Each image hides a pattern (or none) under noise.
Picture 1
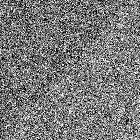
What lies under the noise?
a sharp edge
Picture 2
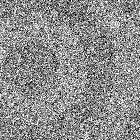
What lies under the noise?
rings round one point
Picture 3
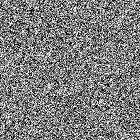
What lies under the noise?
only noise
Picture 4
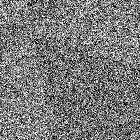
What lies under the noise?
spokes from one point
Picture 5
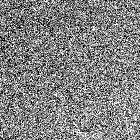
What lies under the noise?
a smooth slope
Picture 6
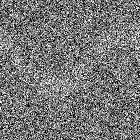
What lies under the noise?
a wavy band
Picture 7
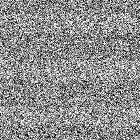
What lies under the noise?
horizontal stripes
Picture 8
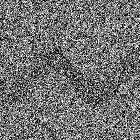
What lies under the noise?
a wavy band
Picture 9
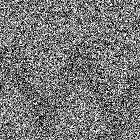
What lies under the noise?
a wavy band
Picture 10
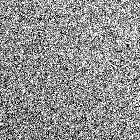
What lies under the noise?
a smooth slope
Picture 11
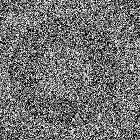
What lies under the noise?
rings round one point
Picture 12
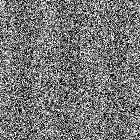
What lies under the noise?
vertical stripes
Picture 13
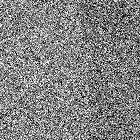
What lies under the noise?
a sharp edge
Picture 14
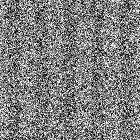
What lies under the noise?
vertical stripes
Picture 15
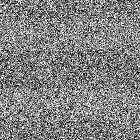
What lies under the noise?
horizontal stripes
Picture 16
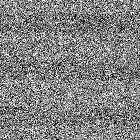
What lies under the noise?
horizontal stripes
